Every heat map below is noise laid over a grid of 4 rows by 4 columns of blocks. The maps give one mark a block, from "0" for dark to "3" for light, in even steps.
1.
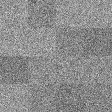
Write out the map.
3 1 3 3
3 3 1 0
0 2 2 2
3 1 0 1
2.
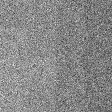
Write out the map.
2 2 1 0
3 2 1 0
3 3 1 0
3 2 1 0
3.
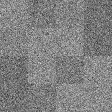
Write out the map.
3 1 2 0
2 3 3 0
0 3 1 3
0 1 3 3
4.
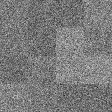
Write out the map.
1 0 0 2
1 0 3 1
0 1 3 3
2 1 0 0
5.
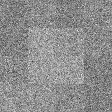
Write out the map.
0 1 0 1
0 3 2 1
1 3 3 0
2 2 1 0
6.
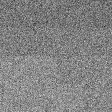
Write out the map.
0 0 0 0
1 1 1 1
3 3 2 2
3 3 3 2
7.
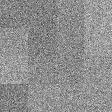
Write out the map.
0 0 1 3
2 0 1 3
3 1 1 2
0 2 2 2
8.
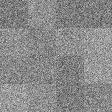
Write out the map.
0 2 0 0
2 1 2 3
1 1 0 3
3 2 0 1
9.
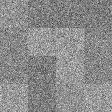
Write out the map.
2 0 0 0
1 3 3 1
1 0 3 1
3 0 2 3
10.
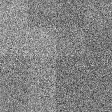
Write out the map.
3 1 0 1
3 3 1 0
1 2 0 0
1 2 0 0
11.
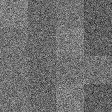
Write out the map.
3 1 2 0
2 1 3 0
2 1 2 2
2 1 3 0
